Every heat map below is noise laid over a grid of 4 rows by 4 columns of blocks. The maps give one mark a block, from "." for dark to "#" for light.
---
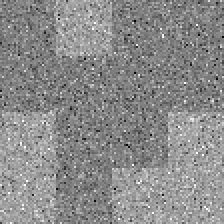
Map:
. # . .
. . . .
# . . #
# . # #
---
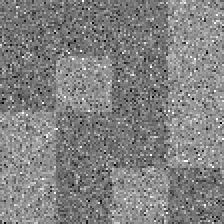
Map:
. . . #
. # . #
# . . #
# . # .
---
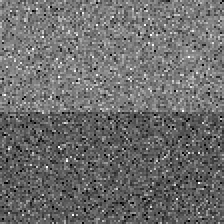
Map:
# # # #
# # # #
. . . .
. . . .
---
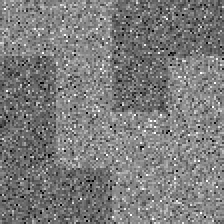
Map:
# # . .
. # . #
. # # #
. . # #
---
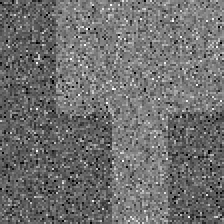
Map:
. # # #
. # # #
. . # .
. . # .
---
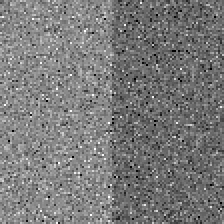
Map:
# # . .
# # . .
# # . .
# # . .
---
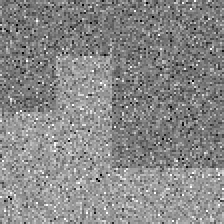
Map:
. . . .
. # . .
# # . .
# # # #
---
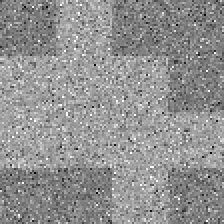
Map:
. # . .
# # # .
# # # #
. . # .
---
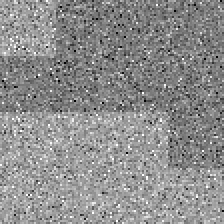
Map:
# . . .
. . . .
# # # .
# # # #
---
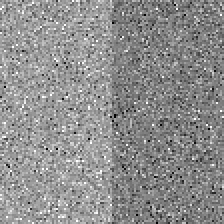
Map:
# # . .
# # . .
# # . .
# # . .
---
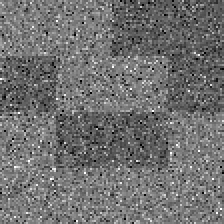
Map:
# # . .
. # # .
# . . #
# # # #
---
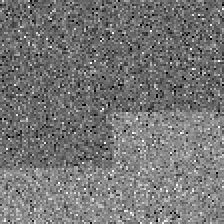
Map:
. . . .
. . . .
. . # #
# # # #
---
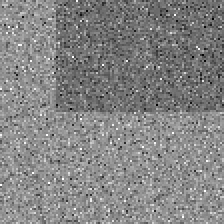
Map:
# . . .
# . . .
# # # #
# # # #
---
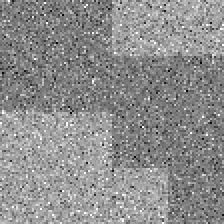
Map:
. . # #
. . . .
# # . .
# # # .
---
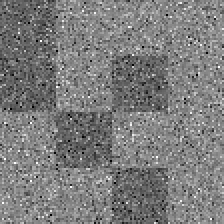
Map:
. # # #
. # . #
# . # #
# # . #
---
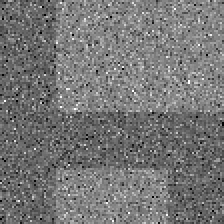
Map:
. # # #
. # # #
. . . .
. # # .
